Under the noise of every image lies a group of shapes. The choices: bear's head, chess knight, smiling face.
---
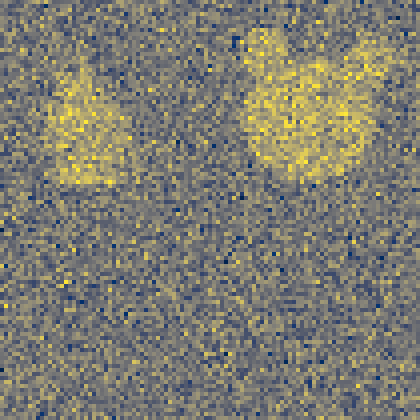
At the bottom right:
nothing
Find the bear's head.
top right
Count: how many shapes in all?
2
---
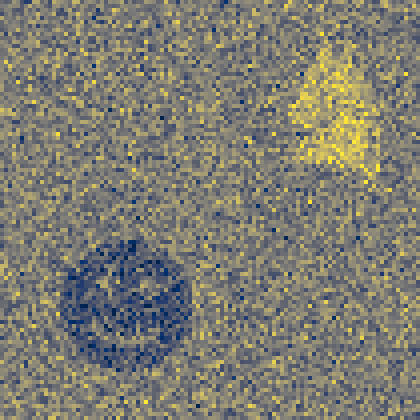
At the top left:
nothing
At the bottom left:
smiling face
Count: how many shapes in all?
2
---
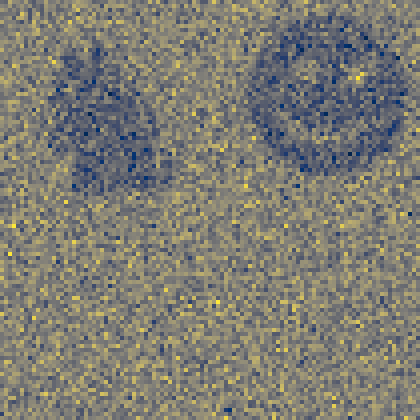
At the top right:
smiling face
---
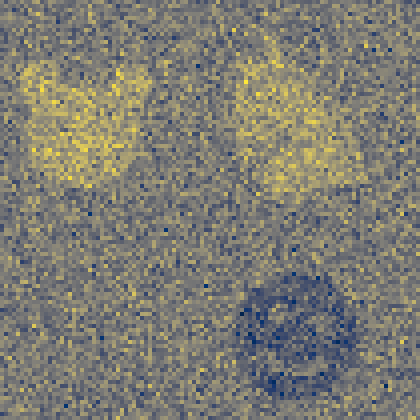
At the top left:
bear's head
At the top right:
chess knight
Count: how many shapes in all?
3
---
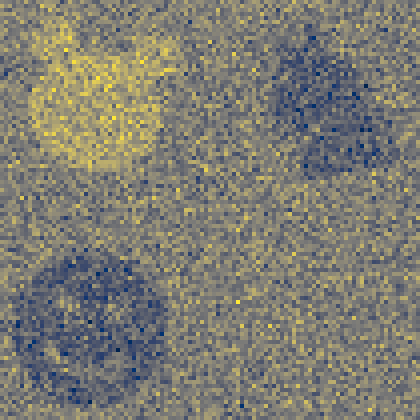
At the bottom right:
nothing
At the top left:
bear's head
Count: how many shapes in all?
3
